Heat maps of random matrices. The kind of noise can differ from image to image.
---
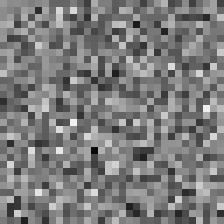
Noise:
independent entries
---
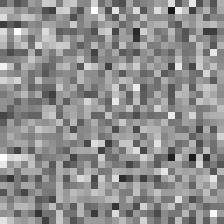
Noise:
low rank plus noise
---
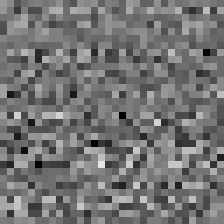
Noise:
rows of uneven size
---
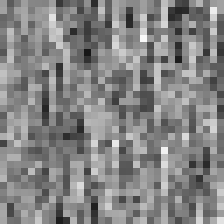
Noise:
streaked along the columns
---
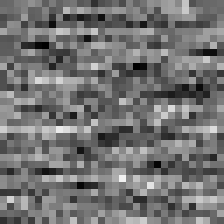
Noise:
streaked along the rows
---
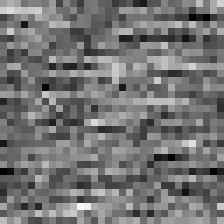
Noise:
streaked along the rows
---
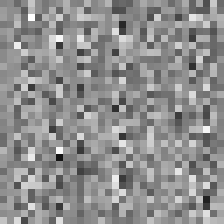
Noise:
columns of uneven size
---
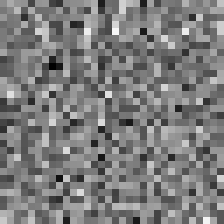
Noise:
low rank plus noise
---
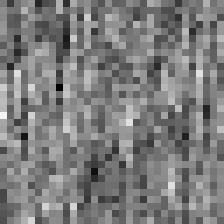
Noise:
streaked along the columns
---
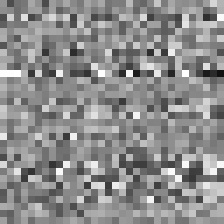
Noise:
rows of uneven size
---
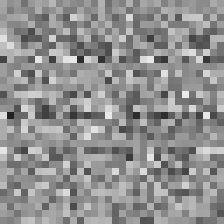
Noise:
rows of uneven size
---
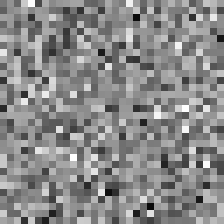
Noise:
independent entries
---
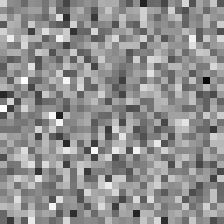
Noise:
independent entries
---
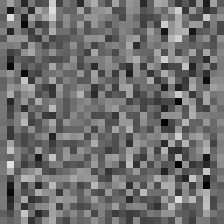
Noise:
columns of uneven size
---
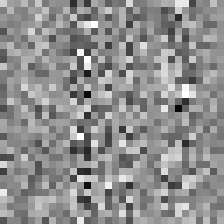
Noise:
columns of uneven size
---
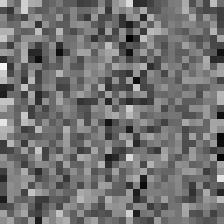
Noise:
columns of uneven size
